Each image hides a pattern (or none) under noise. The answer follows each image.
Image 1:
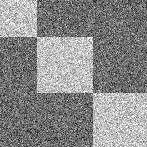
blocks along the diagonal
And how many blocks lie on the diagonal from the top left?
3
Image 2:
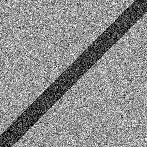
a diagonal band
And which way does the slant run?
bottom left to top right
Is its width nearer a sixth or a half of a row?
a sixth
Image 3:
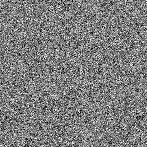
only noise
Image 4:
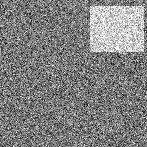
one block
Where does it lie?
top right
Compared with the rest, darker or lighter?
lighter
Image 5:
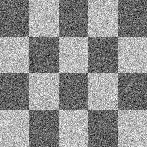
a checkerboard
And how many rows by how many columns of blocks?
4 by 5
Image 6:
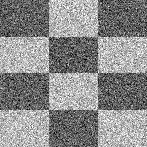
a checkerboard
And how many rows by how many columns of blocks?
4 by 3
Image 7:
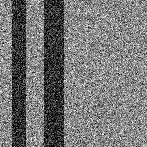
bands of columns
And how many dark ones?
2
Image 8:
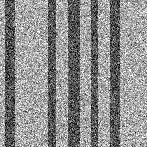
bands of columns
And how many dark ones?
5
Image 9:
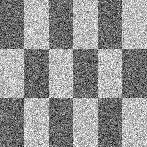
a checkerboard
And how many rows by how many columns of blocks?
3 by 6
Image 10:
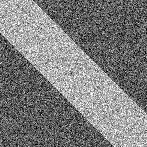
a diagonal band
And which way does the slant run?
top left to bottom right
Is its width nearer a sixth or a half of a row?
a half
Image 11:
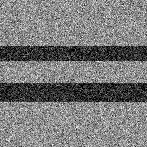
bands of rows
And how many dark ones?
2
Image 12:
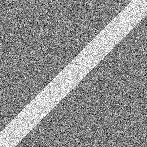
a diagonal band
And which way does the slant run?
bottom left to top right
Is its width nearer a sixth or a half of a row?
a sixth
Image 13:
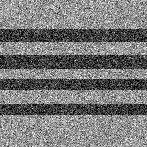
bands of rows
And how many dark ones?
4
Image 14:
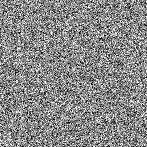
only noise
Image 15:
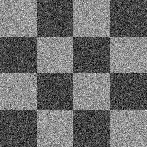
a checkerboard
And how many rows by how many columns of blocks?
4 by 4
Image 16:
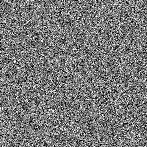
only noise
